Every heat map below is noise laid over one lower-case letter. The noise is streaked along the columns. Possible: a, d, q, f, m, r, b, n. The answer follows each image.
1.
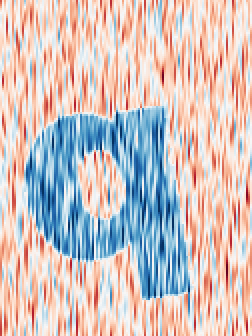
q
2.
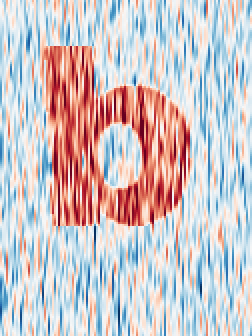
b
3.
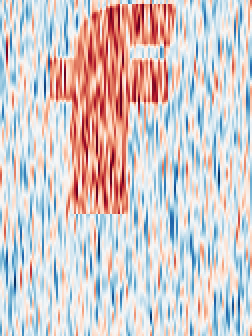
f
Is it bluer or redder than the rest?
redder
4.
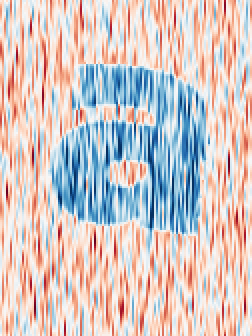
a
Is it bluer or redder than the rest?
bluer
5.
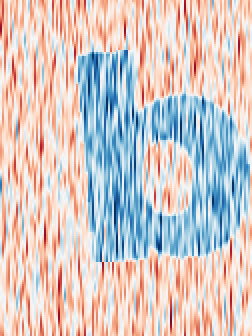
b
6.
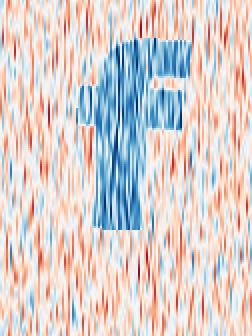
f
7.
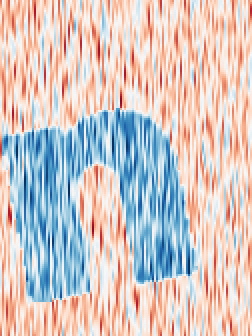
n
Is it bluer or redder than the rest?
bluer
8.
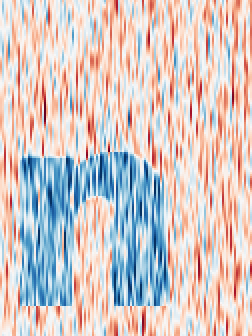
n
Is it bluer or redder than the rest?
bluer
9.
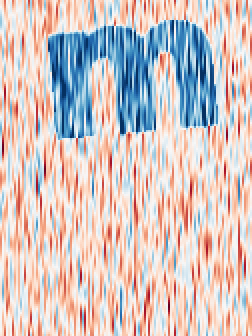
m
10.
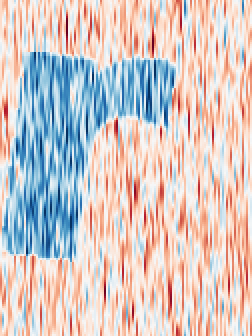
r
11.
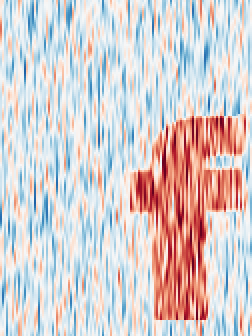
f
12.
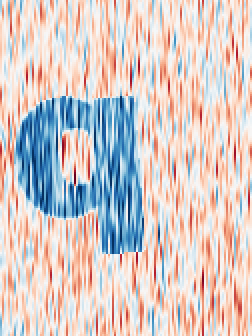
q
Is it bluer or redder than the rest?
bluer
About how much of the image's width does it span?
half
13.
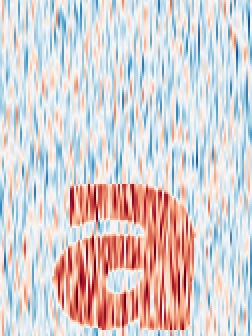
a
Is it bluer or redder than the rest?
redder
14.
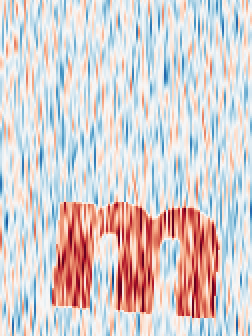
m
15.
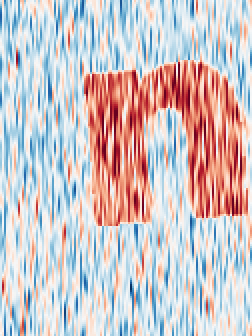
n
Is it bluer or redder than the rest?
redder
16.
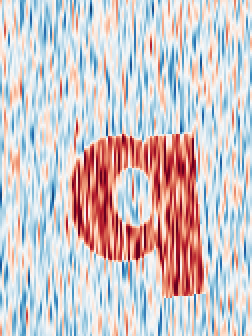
q
